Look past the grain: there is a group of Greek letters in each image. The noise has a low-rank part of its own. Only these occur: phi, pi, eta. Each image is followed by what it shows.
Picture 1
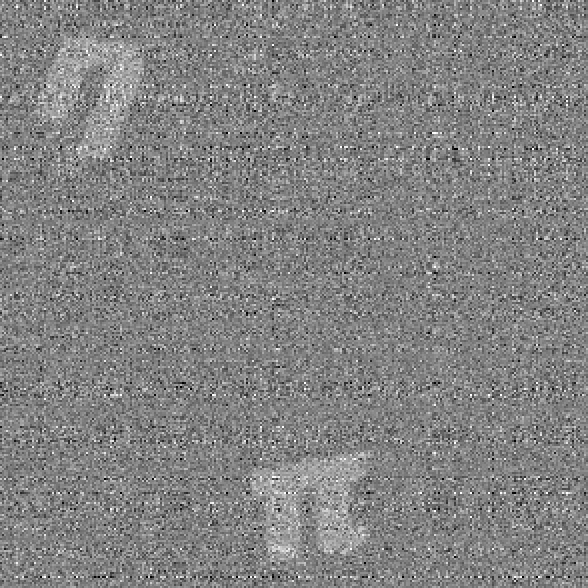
top left: eta; bottom middle: pi
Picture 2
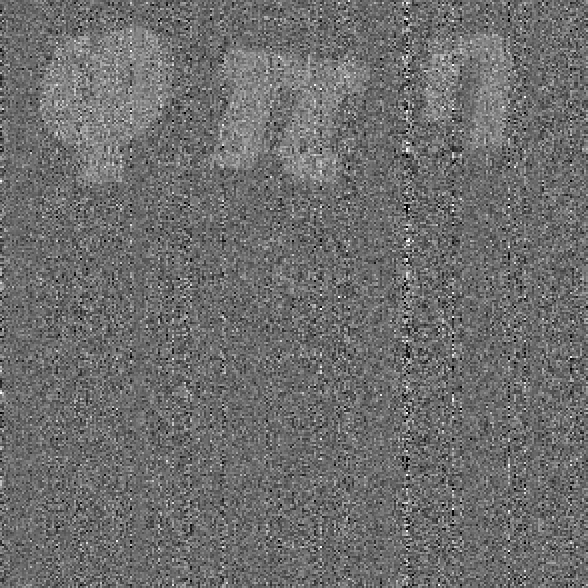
top left: phi; top middle: pi; top right: eta
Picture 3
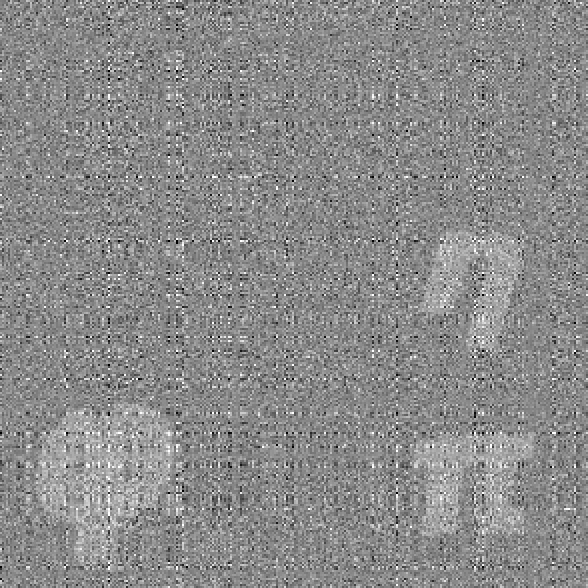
middle right: eta; bottom left: phi; bottom right: pi
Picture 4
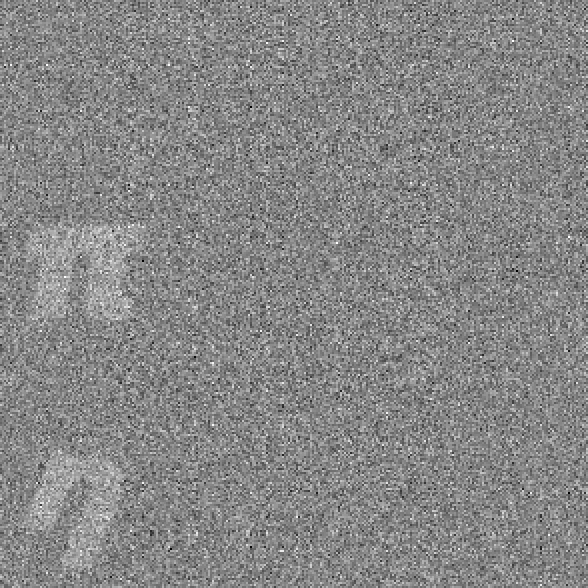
middle left: pi; bottom left: eta
